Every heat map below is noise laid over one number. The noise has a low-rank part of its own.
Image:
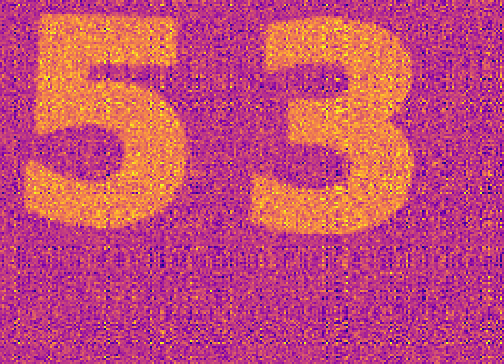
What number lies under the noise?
53
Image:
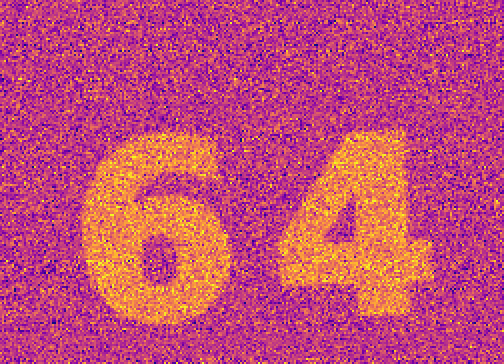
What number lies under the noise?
64
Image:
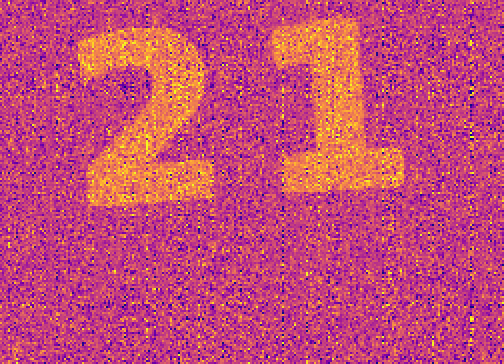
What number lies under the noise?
21
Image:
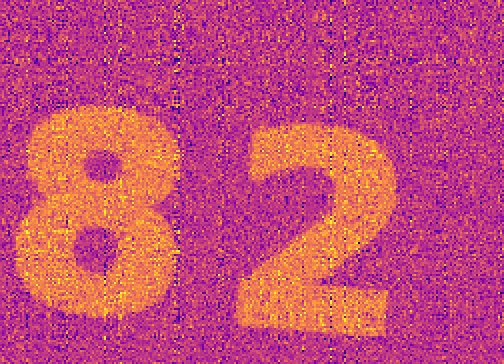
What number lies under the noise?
82
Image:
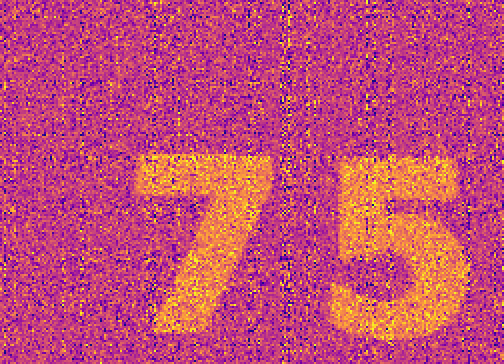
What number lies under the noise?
75
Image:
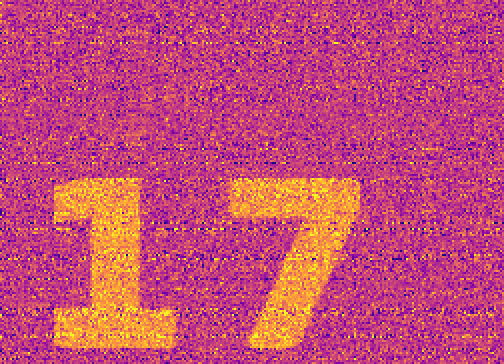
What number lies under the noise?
17
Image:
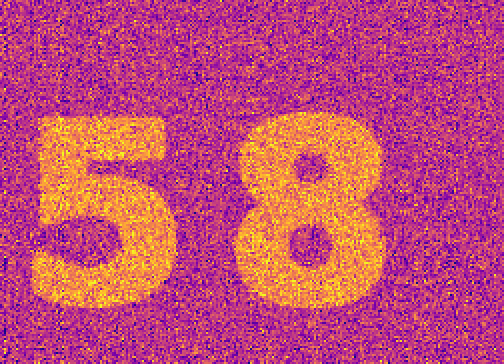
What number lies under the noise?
58
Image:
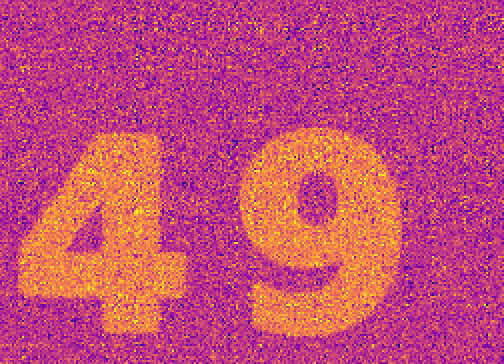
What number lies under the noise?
49
